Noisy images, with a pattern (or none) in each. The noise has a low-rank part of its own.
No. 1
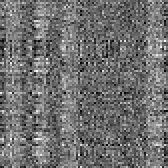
bands of columns
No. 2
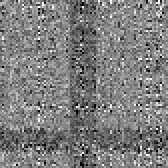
bands of rows crossing bands of columns
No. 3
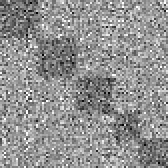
blocks along the diagonal
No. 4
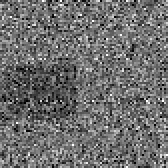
one block
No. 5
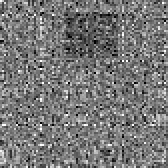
one block
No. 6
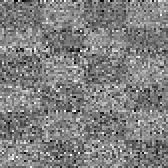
a checkerboard
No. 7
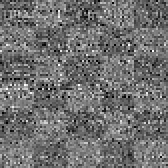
a checkerboard
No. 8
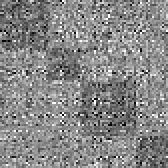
blocks along the diagonal
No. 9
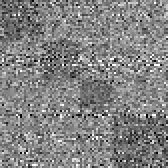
blocks along the diagonal
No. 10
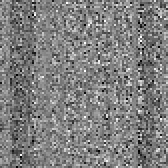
bands of columns
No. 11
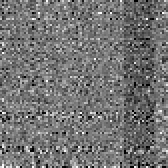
one band of columns
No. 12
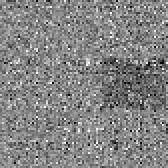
one block
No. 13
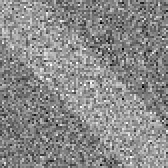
a diagonal band
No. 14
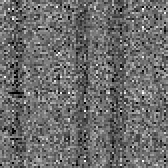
bands of columns
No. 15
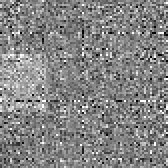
one block
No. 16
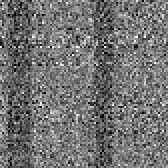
bands of columns
